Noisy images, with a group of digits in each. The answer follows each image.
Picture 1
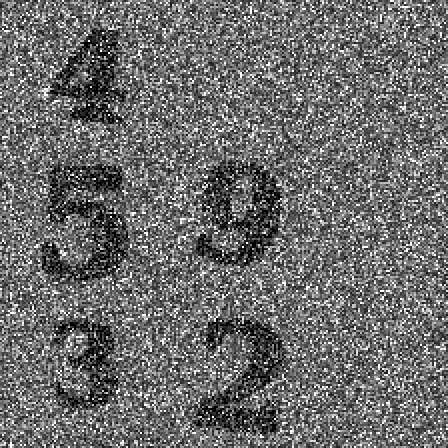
top left: 4; middle left: 5; centre: 9; bottom left: 3; bottom middle: 2
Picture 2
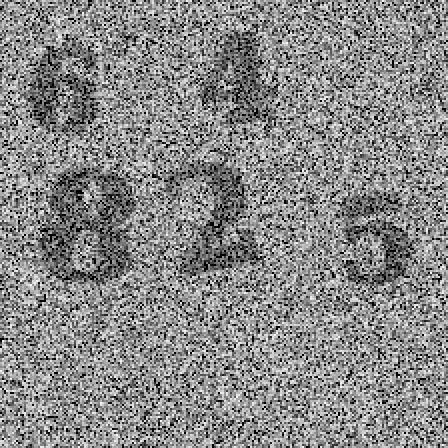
top left: 6; top middle: 4; middle left: 8; centre: 2; middle right: 5
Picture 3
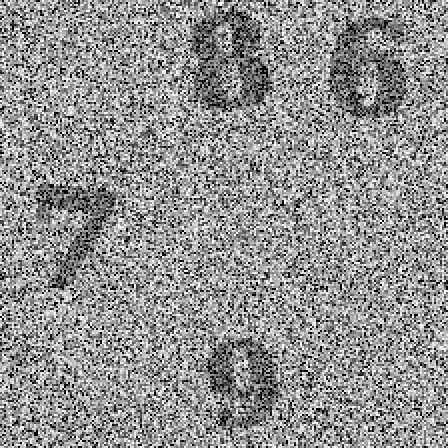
top middle: 8; top right: 6; middle left: 7; bottom middle: 9
